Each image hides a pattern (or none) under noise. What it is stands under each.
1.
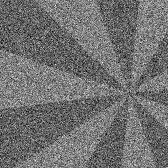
spokes from one point
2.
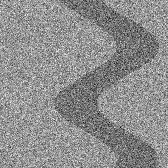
a wavy band
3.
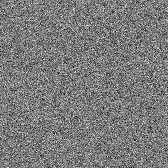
only noise
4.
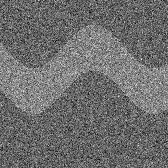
a wavy band
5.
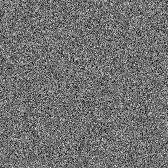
only noise
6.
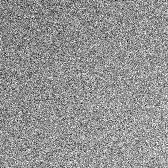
a smooth slope
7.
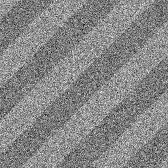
diagonal stripes
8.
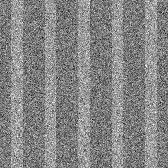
vertical stripes
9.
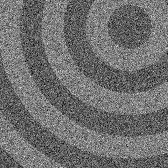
rings round one point
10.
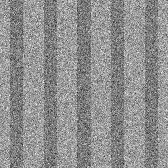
vertical stripes
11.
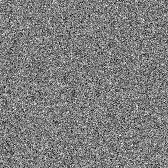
only noise
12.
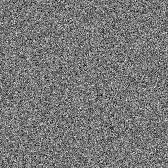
only noise
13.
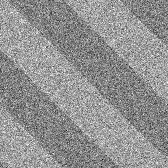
diagonal stripes
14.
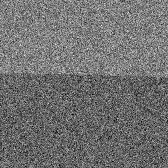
a sharp edge
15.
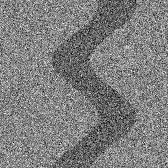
a wavy band
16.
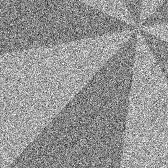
spokes from one point
